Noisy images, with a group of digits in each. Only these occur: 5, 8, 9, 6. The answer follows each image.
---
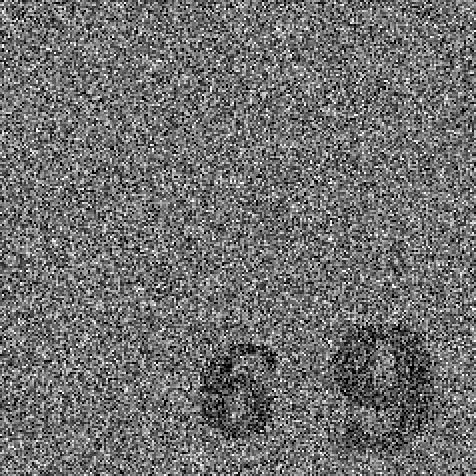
bottom middle: 6; bottom right: 9
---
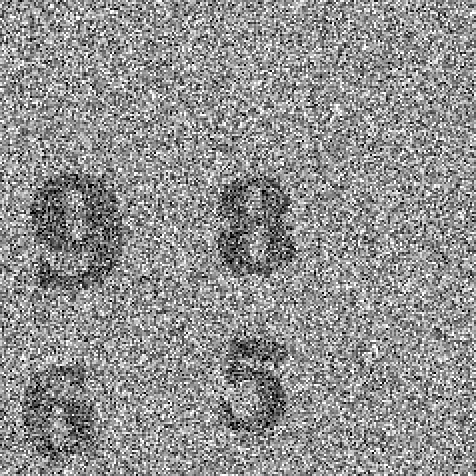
middle left: 9; centre: 8; bottom left: 6; bottom middle: 5
